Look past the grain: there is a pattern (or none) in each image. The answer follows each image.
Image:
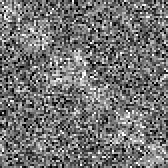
blocks along the diagonal
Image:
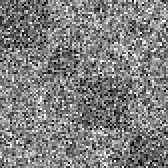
blocks along the diagonal
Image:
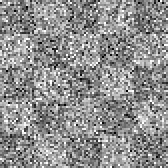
a checkerboard
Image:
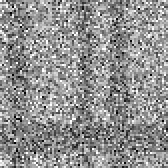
bands of rows crossing bands of columns
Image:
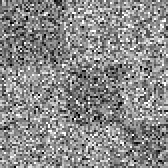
blocks along the diagonal
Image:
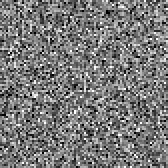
only noise
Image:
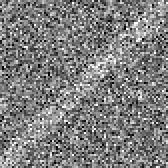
a diagonal band
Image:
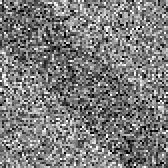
a diagonal band
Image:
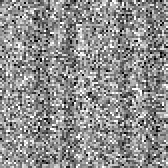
bands of columns
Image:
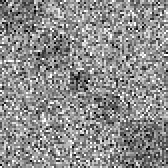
blocks along the diagonal
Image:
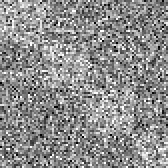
blocks along the diagonal
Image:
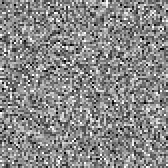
only noise
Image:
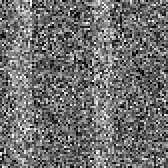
bands of columns
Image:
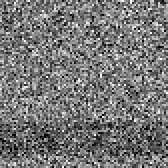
one band of rows
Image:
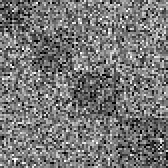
blocks along the diagonal
